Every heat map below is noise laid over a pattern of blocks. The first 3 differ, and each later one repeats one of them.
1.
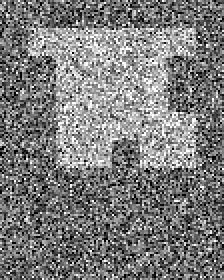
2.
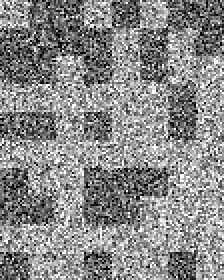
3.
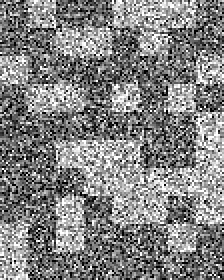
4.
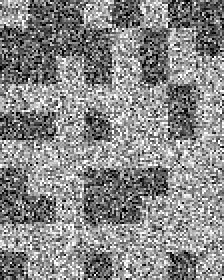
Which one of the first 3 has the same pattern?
2
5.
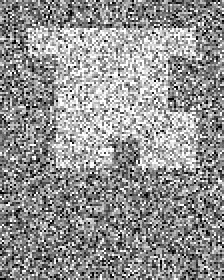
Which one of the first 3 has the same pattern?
1
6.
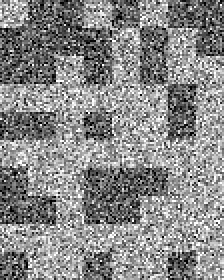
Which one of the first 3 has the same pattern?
2
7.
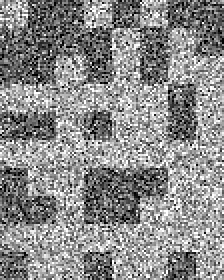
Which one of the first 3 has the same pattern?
2
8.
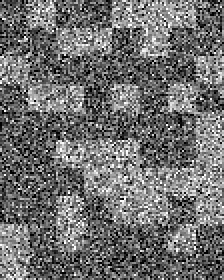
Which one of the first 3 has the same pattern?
3
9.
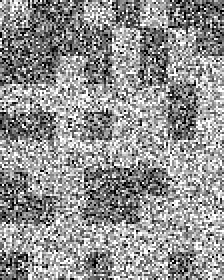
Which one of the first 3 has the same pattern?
2
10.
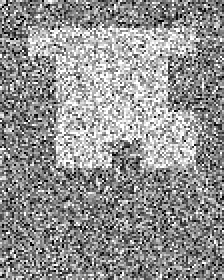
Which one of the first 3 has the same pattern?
1
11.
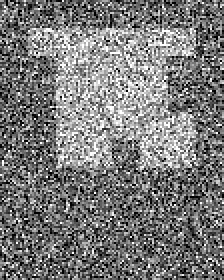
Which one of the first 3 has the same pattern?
1
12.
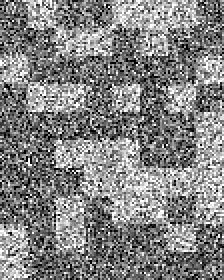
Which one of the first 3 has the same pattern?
3
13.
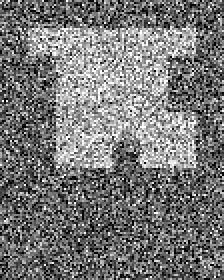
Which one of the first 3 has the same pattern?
1
